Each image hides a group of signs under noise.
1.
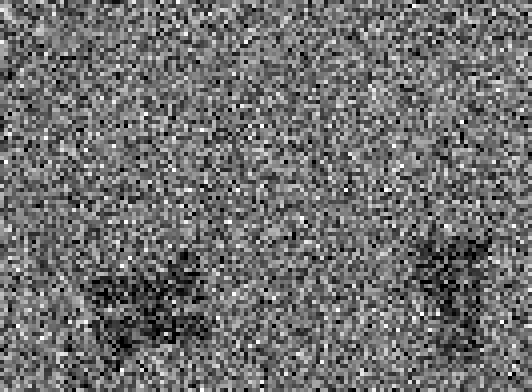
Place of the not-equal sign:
bottom left
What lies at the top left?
nothing
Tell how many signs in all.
2
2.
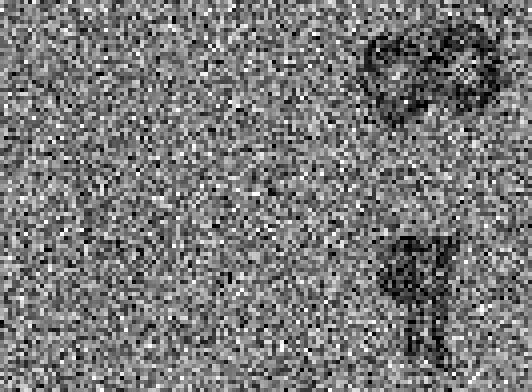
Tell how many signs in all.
2
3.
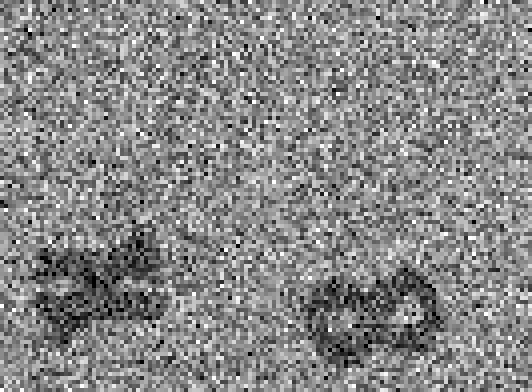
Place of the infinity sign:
bottom right
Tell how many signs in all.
2
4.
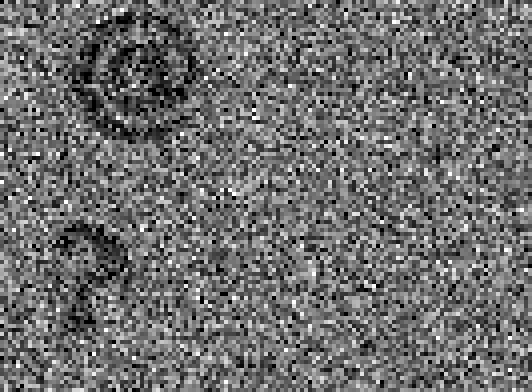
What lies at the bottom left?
question mark
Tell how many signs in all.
2
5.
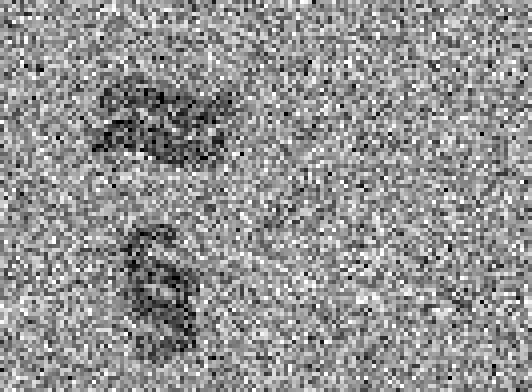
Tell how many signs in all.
2
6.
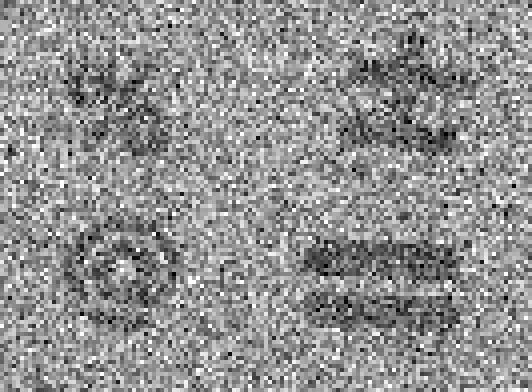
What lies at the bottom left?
at sign
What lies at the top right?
plus-minus sign
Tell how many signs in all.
4
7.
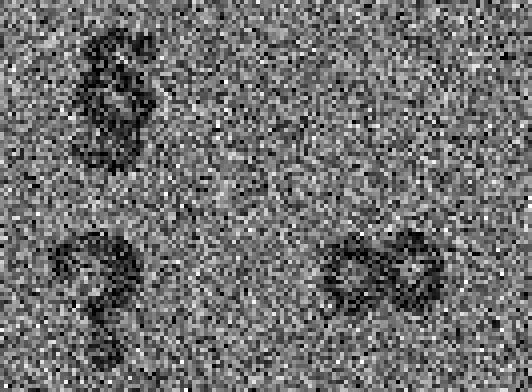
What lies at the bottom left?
question mark
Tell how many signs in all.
3
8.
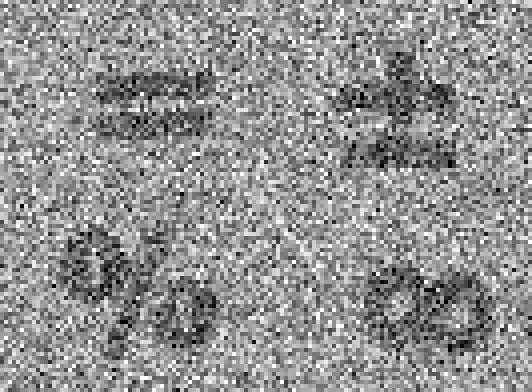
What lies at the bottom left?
percent sign
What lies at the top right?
plus-minus sign
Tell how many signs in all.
4
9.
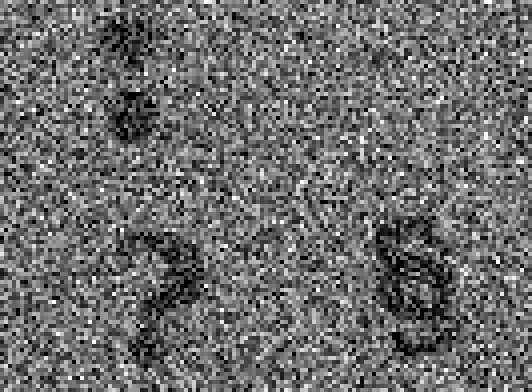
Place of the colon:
top left
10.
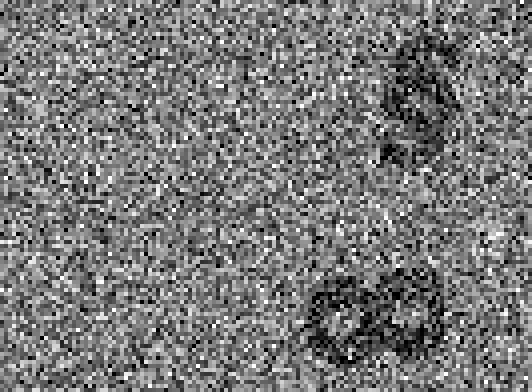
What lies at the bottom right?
infinity sign
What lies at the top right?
section sign
